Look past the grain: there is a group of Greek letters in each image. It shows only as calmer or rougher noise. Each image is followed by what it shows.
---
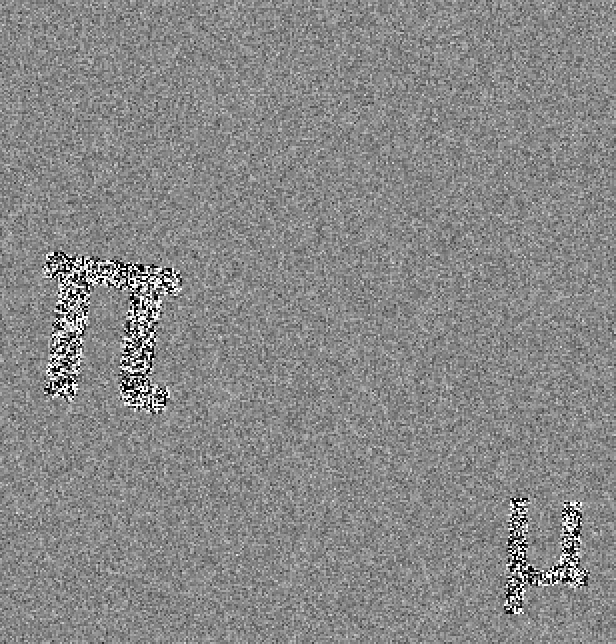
middle left: pi; bottom right: mu
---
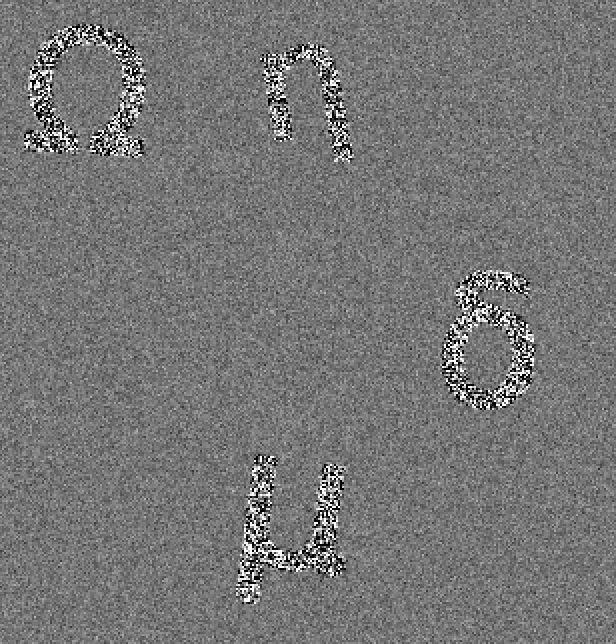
top left: omega; top middle: eta; middle right: delta; bottom middle: mu
